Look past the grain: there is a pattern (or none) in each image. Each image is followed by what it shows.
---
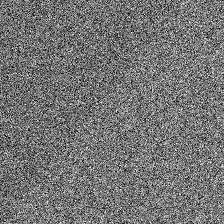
a sharp edge
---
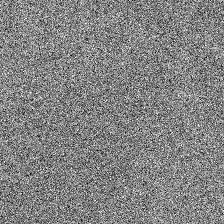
spokes from one point
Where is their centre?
top right
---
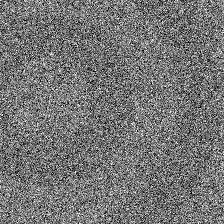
rings round one point
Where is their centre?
middle left
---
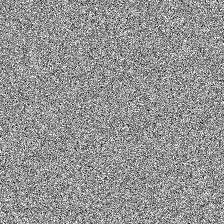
only noise
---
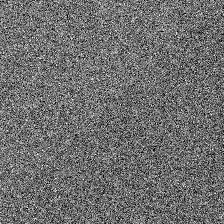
a sharp edge
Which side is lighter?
top left
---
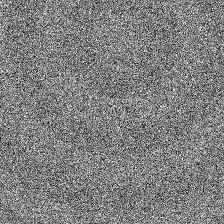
rings round one point
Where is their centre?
top middle
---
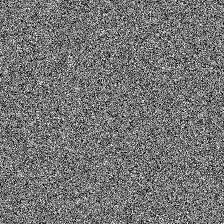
only noise
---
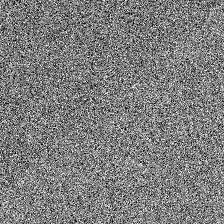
a sharp edge
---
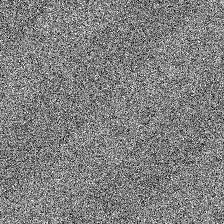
diagonal stripes
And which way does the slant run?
bottom left to top right
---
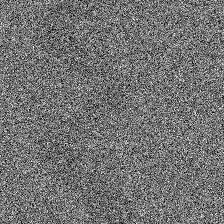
a wavy band
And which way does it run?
top to bottom
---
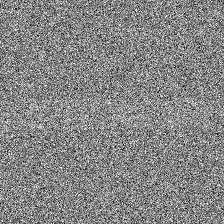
one horizontal stripe
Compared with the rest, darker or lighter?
lighter
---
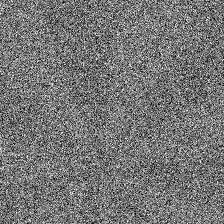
spokes from one point
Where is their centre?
bottom middle
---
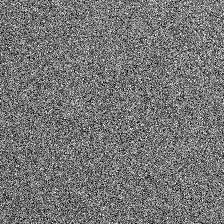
a smooth slope
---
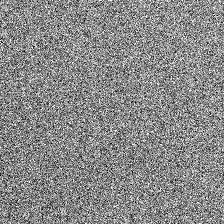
a smooth slope
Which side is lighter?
top right
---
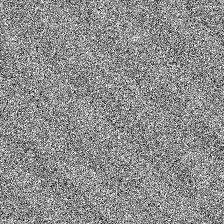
diagonal stripes
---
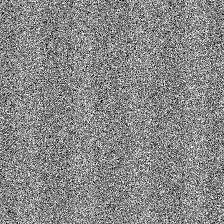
vertical stripes
